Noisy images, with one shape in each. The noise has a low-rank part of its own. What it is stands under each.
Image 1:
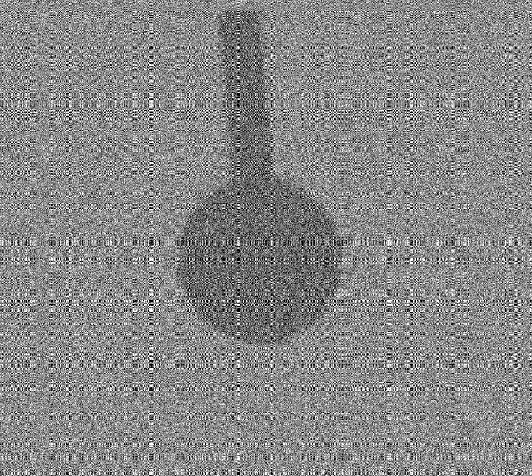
dark lollipop
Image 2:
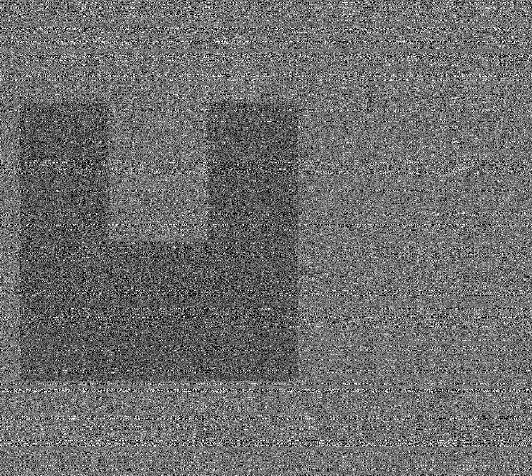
dark square with a notch
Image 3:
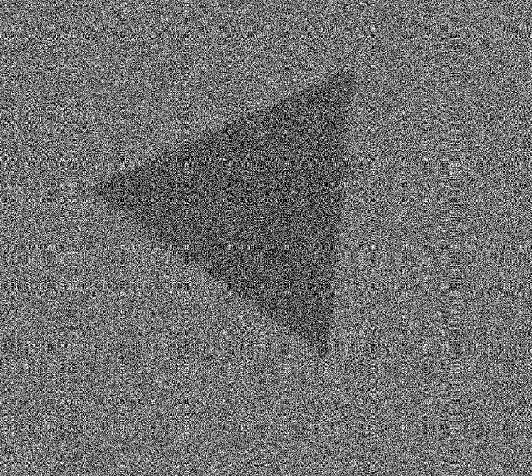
dark triangle
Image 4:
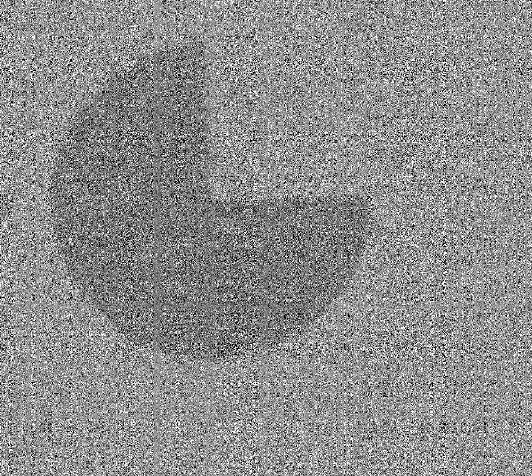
dark disc with a wedge cut out
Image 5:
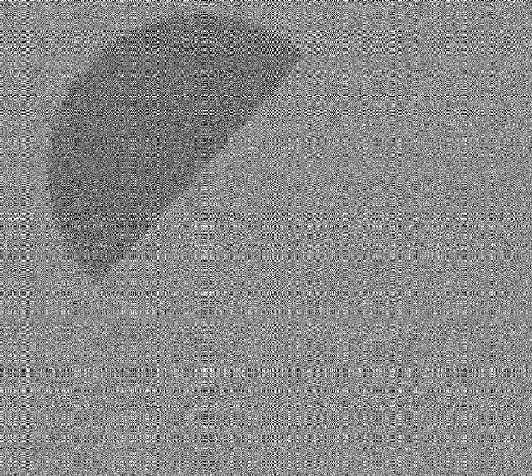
dark half disc
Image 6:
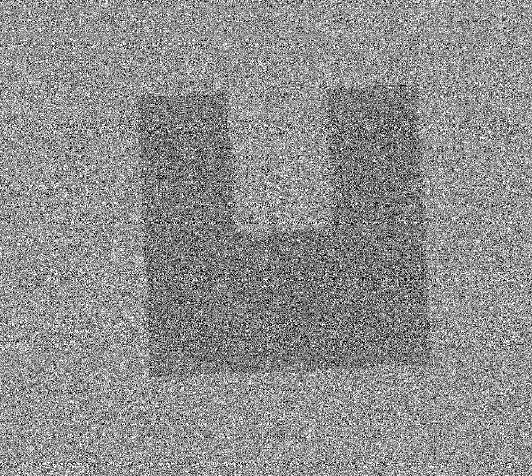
dark square with a notch
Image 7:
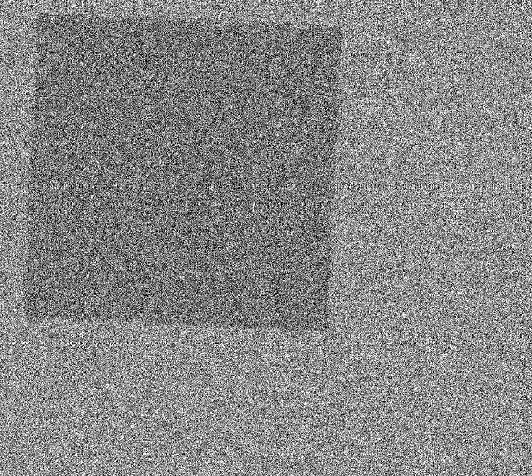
dark square
